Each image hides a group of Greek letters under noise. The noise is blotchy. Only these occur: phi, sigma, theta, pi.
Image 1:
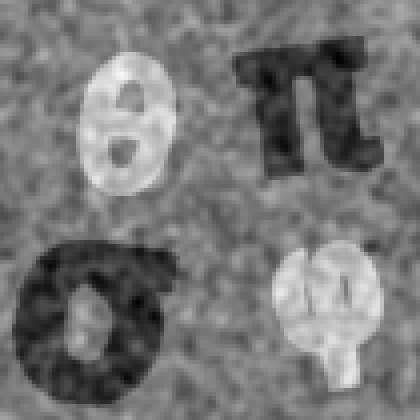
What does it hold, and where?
top left: light theta; top right: dark pi; bottom left: dark sigma; bottom right: light phi
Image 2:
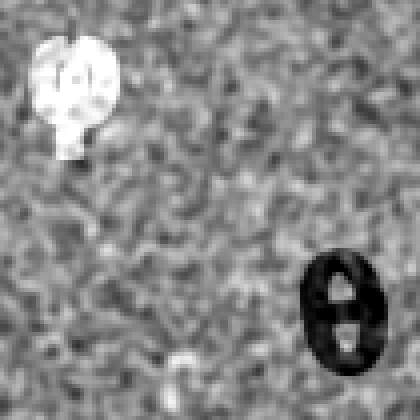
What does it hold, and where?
top left: light phi; bottom right: dark theta
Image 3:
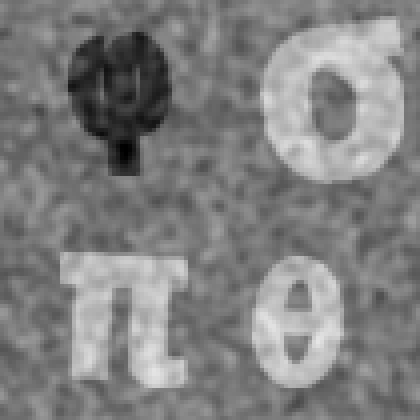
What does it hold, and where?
top left: dark phi; top right: light sigma; bottom left: light pi; bottom right: light theta
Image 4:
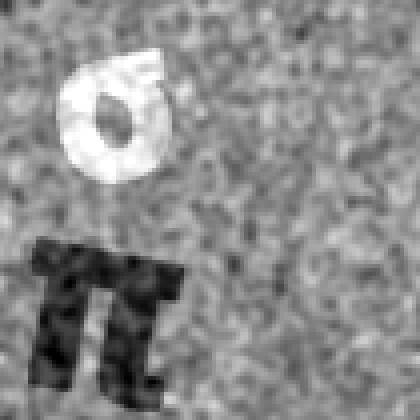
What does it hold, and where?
top left: light sigma; bottom left: dark pi
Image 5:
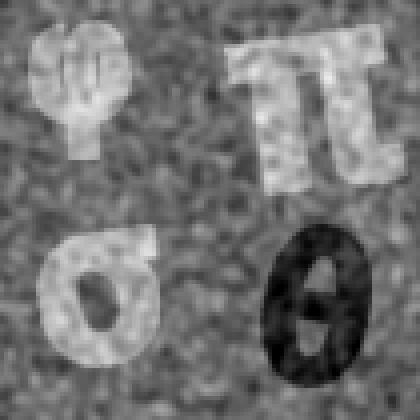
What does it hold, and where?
top left: light phi; top right: light pi; bottom left: light sigma; bottom right: dark theta
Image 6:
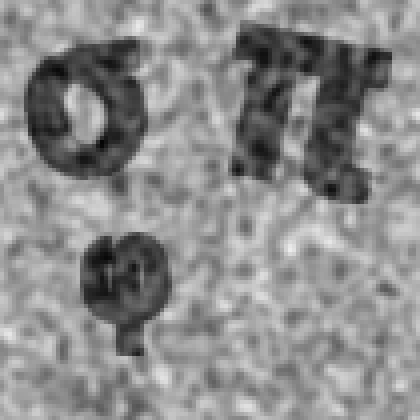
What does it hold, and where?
top left: dark sigma; top right: dark pi; bottom left: dark phi
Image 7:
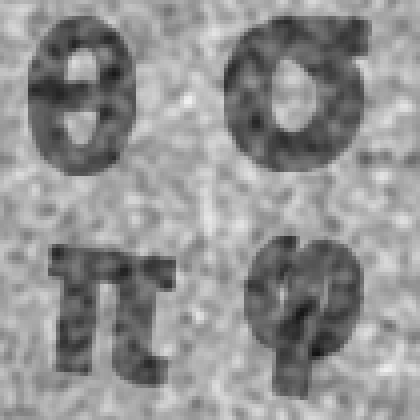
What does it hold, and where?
top left: dark theta; top right: dark sigma; bottom left: dark pi; bottom right: dark phi
